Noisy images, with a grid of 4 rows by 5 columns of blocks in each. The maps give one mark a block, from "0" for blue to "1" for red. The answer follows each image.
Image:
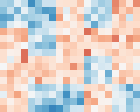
0 0 1 0 1
1 0 1 1 1
1 1 1 0 1
1 0 0 1 0
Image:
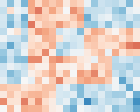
0 1 1 0 0
0 1 0 1 1
0 1 1 1 0
1 1 0 0 0
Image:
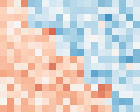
1 0 0 0 0
1 1 0 0 0
1 1 1 0 0
1 1 1 1 0
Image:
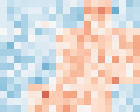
0 0 0 1 0
0 0 1 1 1
0 0 1 1 1
0 1 1 1 0
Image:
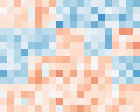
1 1 0 0 0
0 0 1 0 1
0 1 1 1 0
1 1 1 1 1
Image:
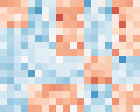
1 0 1 0 1
0 0 1 0 1
0 0 0 1 0
0 1 1 0 1
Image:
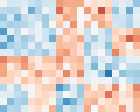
0 0 1 1 0
0 0 1 0 1
1 1 1 0 0
0 1 0 1 1
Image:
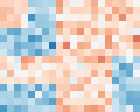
1 0 1 1 1
0 0 1 1 1
1 1 1 1 0
0 0 1 1 0
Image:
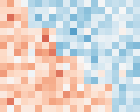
1 0 0 0 0
1 1 0 0 0
1 1 1 0 0
1 1 1 1 0
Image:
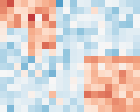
1 1 0 0 0
0 1 0 0 0
0 0 0 1 1
0 0 0 1 1
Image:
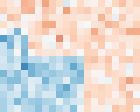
1 1 1 1 1
0 1 1 1 1
0 0 0 1 1
0 0 0 1 1
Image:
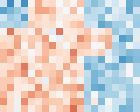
0 1 1 0 0
1 1 1 1 0
1 1 1 0 0
1 1 1 0 0
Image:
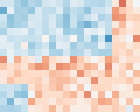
0 0 0 0 1
0 0 0 0 1
1 1 1 1 1
0 1 1 1 1
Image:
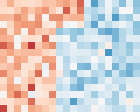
1 1 1 0 0
1 1 0 0 0
1 1 0 0 0
1 1 0 0 0
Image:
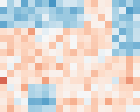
0 0 0 1 0
1 1 1 1 0
1 1 1 1 1
1 0 1 1 1
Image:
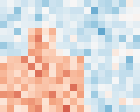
0 0 0 0 0
0 1 0 0 0
1 1 1 0 0
1 1 1 0 0
